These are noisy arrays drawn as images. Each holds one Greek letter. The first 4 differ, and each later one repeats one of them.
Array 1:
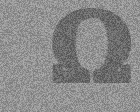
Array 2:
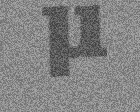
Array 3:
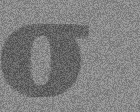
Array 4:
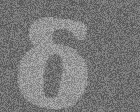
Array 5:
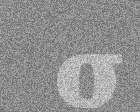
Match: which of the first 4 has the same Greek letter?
3
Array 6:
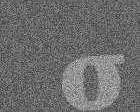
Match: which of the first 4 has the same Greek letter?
3
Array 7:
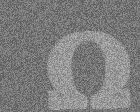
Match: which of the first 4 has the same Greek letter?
1
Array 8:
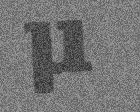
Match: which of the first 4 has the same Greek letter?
2
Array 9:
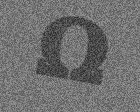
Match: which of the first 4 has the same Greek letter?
1
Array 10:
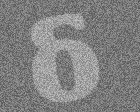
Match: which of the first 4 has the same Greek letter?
4
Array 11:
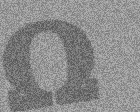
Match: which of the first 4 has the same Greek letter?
1
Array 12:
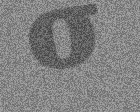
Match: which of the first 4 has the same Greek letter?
3
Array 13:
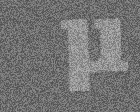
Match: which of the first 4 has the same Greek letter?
2
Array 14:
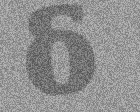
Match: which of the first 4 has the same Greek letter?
4
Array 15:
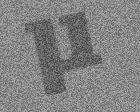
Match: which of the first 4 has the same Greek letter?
2
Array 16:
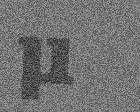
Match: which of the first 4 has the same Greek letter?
2
